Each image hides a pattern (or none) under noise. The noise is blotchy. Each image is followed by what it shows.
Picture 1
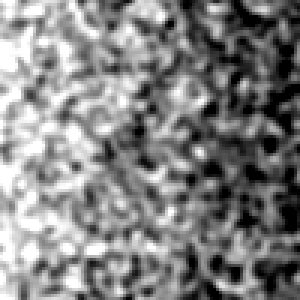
a smooth slope
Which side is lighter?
left
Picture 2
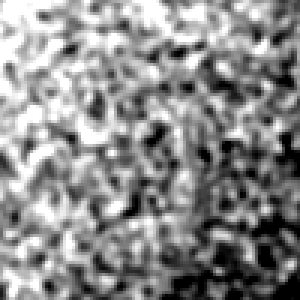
a smooth slope
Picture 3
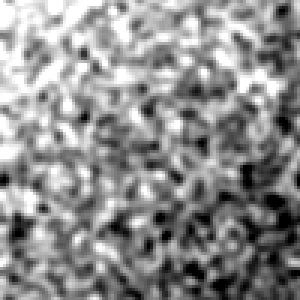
a smooth slope
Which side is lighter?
top left
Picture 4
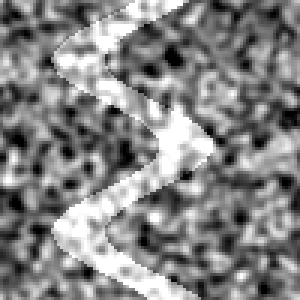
a wavy band
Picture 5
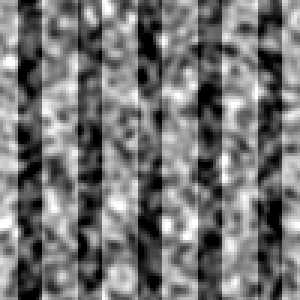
vertical stripes
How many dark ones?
5
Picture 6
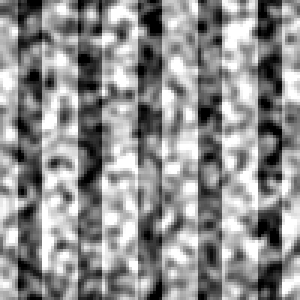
vertical stripes
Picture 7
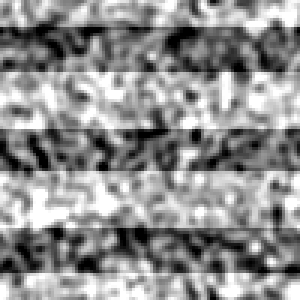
horizontal stripes
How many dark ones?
3
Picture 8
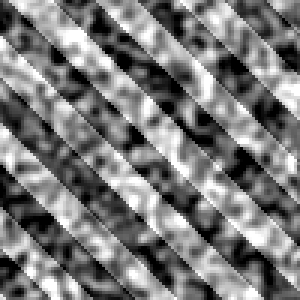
diagonal stripes
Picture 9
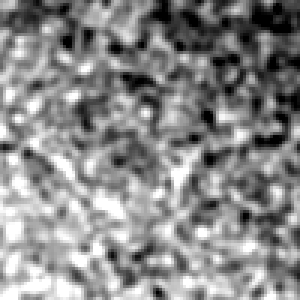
a smooth slope
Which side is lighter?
bottom left
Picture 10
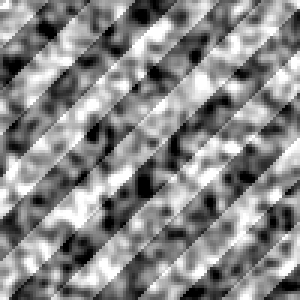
diagonal stripes
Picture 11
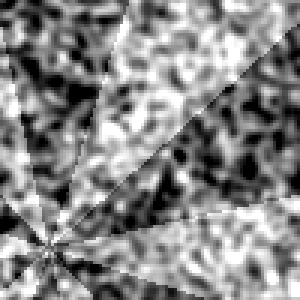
spokes from one point
